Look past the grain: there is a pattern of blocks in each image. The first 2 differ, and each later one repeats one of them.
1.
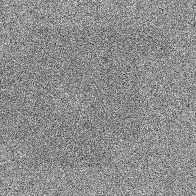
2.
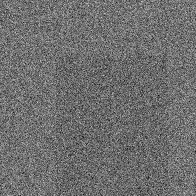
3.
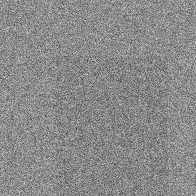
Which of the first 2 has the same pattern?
2
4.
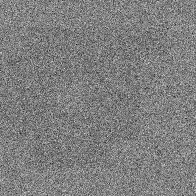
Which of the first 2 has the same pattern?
1
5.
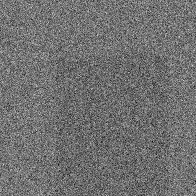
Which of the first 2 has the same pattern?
2
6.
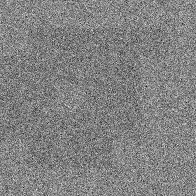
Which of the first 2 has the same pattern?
1
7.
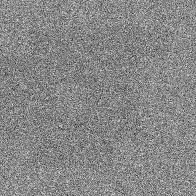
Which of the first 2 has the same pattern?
1
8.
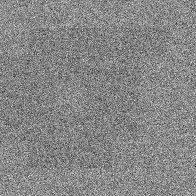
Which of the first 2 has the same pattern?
1
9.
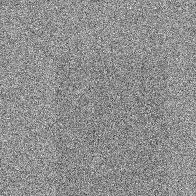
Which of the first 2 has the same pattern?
2
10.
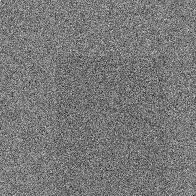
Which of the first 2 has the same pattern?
2
